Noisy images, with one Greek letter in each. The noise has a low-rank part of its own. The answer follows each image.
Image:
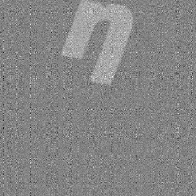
eta
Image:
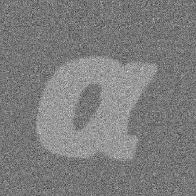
alpha
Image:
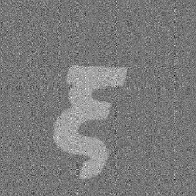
xi
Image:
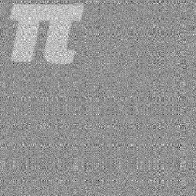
pi
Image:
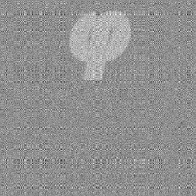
phi
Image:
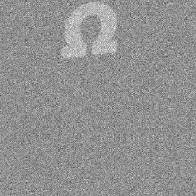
omega
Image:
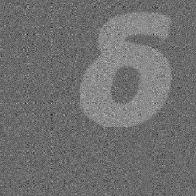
delta
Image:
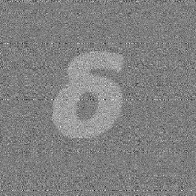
delta
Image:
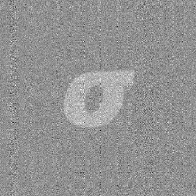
sigma
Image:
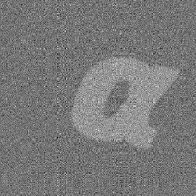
alpha
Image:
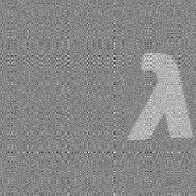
lambda
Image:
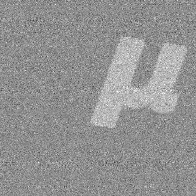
mu
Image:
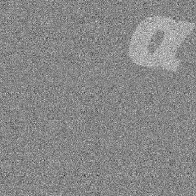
alpha
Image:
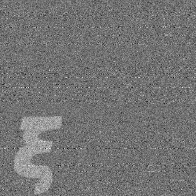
xi
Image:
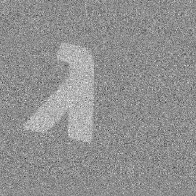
lambda
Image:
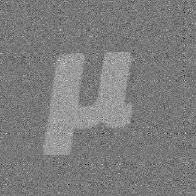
mu
